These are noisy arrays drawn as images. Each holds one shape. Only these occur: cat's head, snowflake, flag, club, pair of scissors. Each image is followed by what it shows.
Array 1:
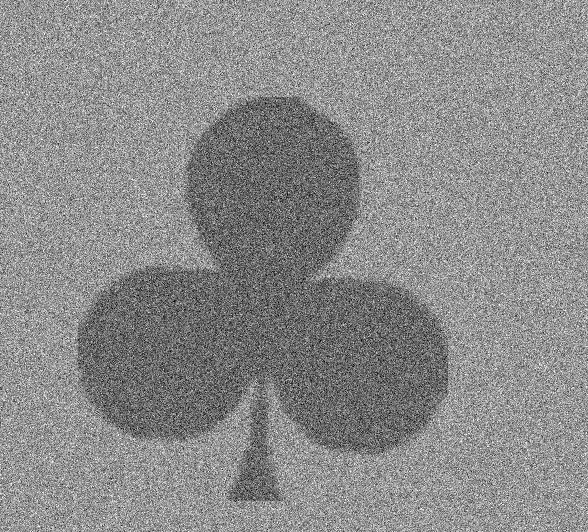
club
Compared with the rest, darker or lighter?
darker
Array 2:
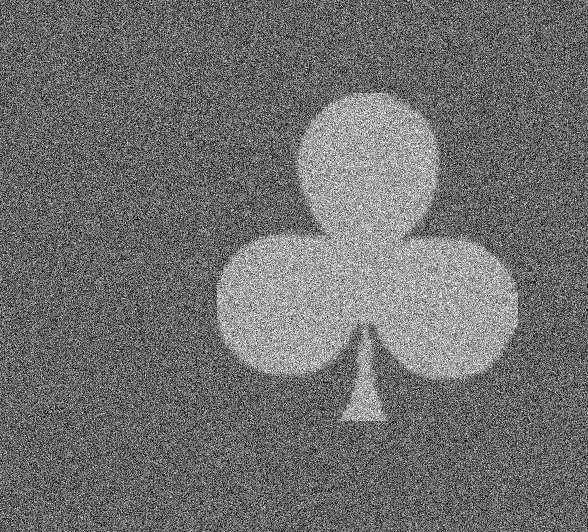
club
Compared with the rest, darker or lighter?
lighter
